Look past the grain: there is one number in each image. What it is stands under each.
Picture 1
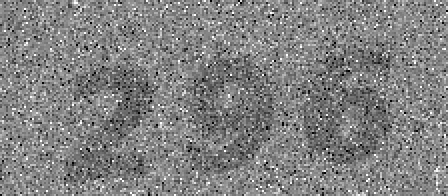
296
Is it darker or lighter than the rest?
darker
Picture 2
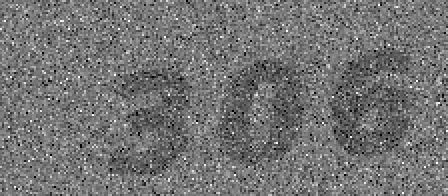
306
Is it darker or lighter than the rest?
darker
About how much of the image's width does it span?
two thirds
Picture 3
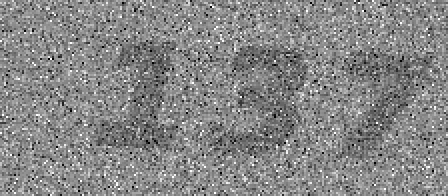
137
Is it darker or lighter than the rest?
darker
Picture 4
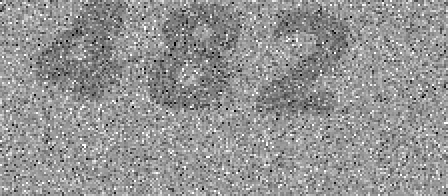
482
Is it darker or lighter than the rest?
darker
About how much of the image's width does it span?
two thirds
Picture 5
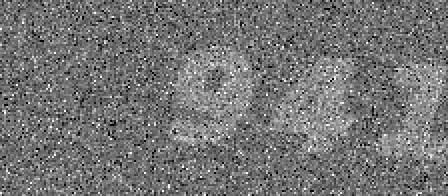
941
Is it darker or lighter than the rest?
lighter
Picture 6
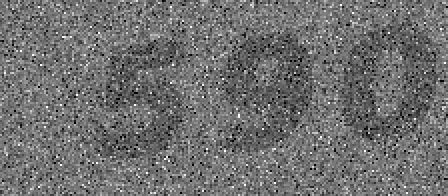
590
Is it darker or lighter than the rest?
darker
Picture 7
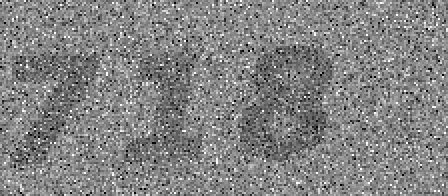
718
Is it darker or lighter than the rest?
darker
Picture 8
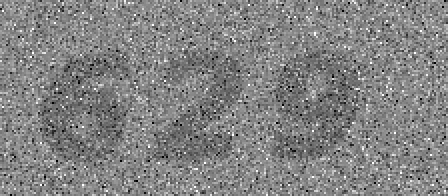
629
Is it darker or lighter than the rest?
darker
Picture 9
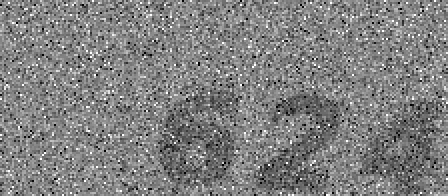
624
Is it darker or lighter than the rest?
darker
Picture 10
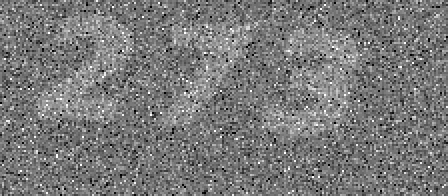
273
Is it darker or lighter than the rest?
lighter
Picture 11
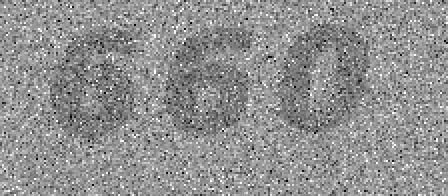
660
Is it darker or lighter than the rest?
darker
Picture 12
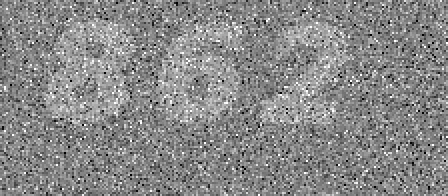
862
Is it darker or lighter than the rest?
lighter
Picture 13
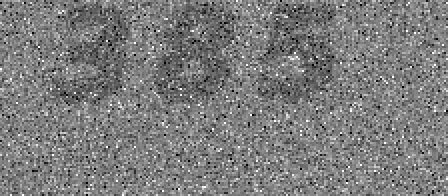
385
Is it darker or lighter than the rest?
darker
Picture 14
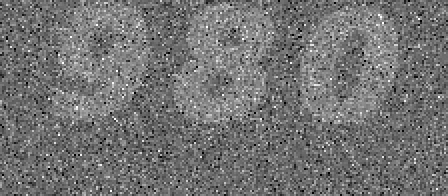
980
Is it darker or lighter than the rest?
lighter
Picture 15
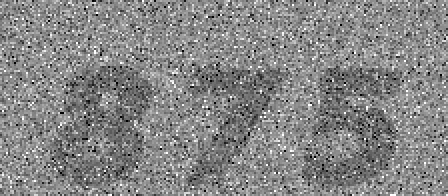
875
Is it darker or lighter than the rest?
darker
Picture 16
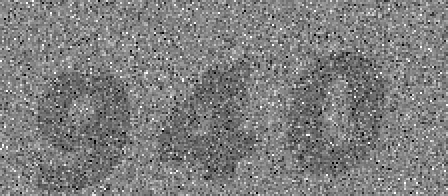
940
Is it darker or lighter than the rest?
darker
